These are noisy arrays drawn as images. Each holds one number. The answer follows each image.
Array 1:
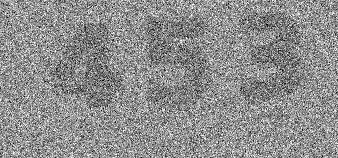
453
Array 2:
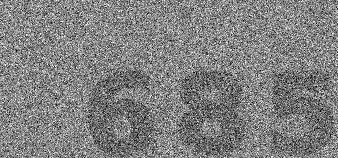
685
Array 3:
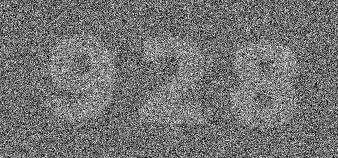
928
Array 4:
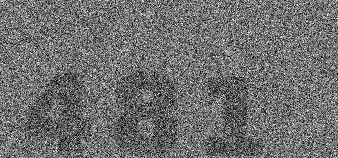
481
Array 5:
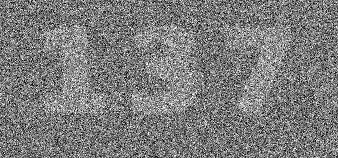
137
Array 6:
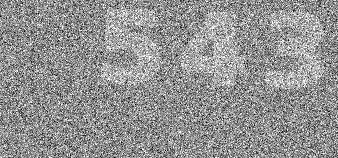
543
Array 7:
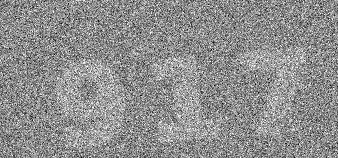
917
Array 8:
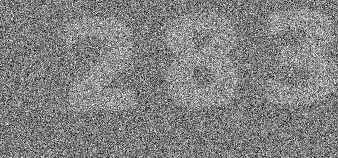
283
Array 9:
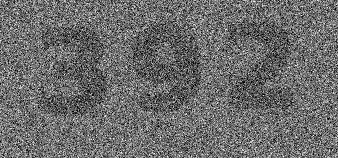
392
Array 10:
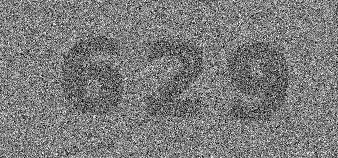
629
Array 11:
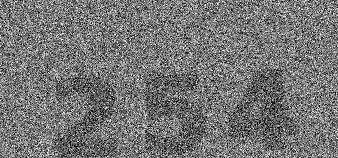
254
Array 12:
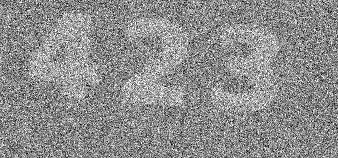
423
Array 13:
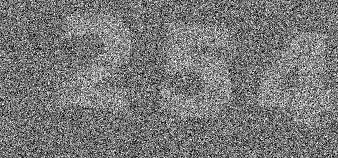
254
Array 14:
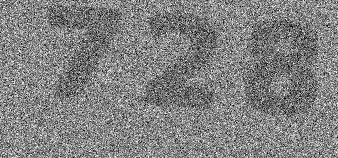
728
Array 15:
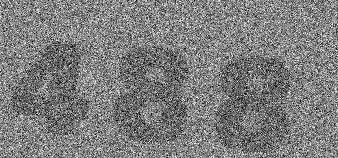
488
